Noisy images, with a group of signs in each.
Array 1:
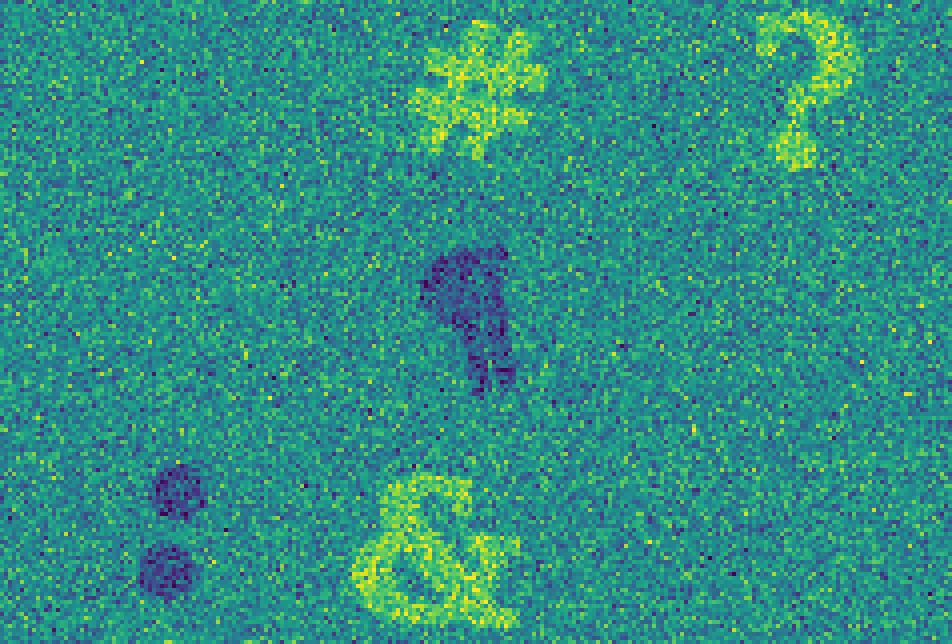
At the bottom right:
nothing
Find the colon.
bottom left
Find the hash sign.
top middle
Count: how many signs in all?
5
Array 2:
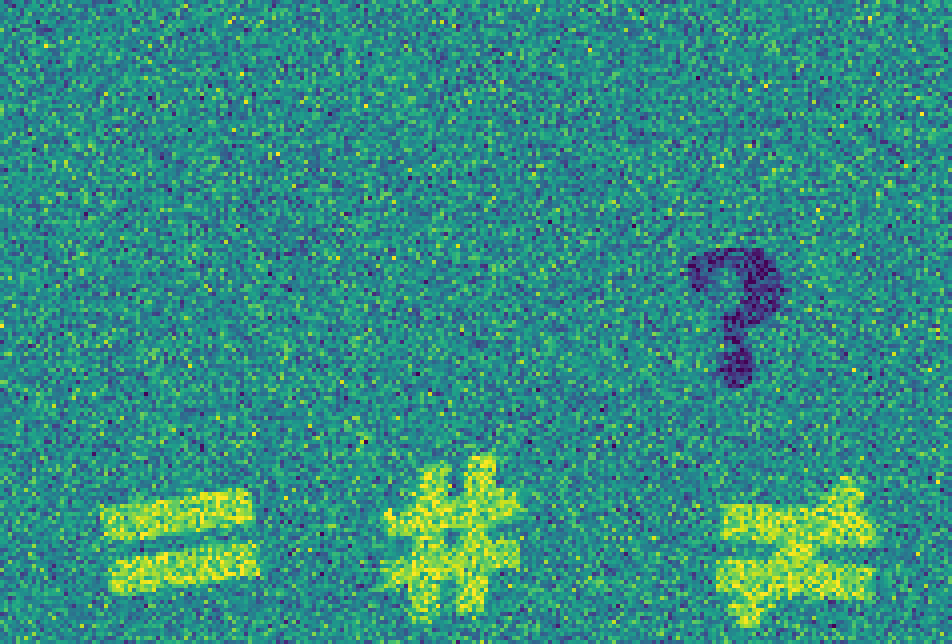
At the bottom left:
equals sign
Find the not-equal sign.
bottom right
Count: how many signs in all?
4
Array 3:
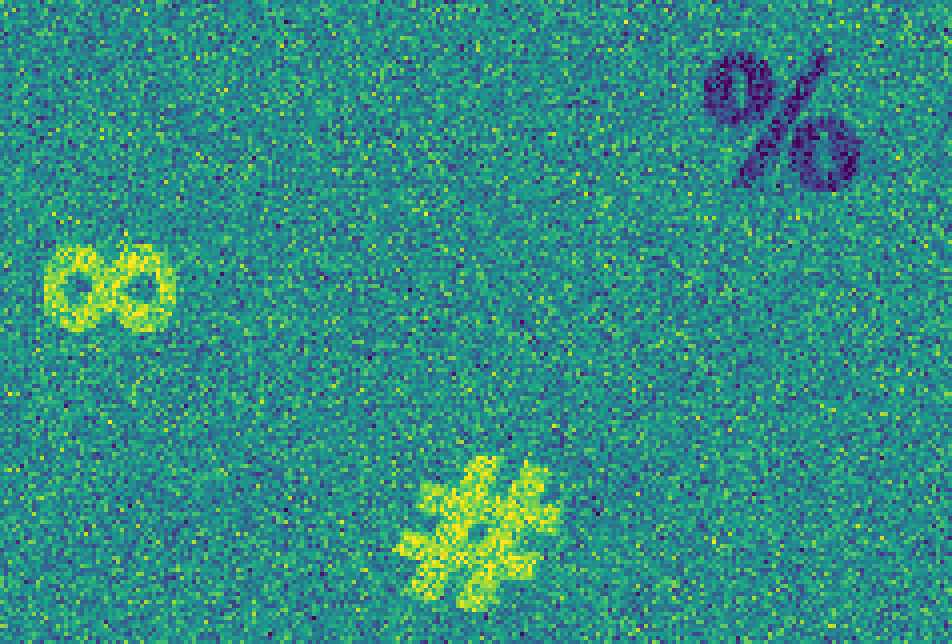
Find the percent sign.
top right
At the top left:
nothing
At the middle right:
nothing
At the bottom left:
nothing
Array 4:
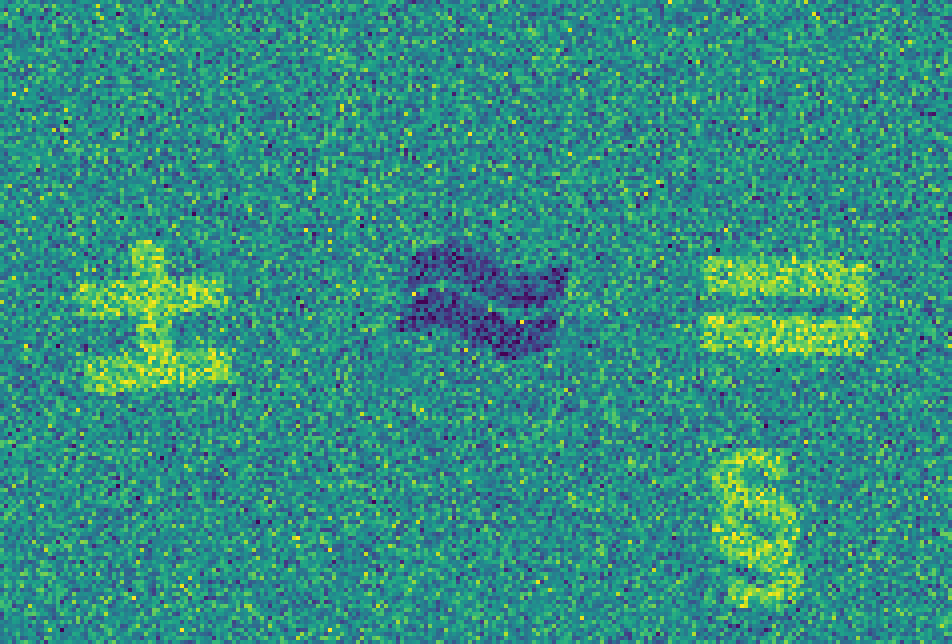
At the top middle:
nothing
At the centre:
approximately sign
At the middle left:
plus-minus sign
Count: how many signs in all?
4
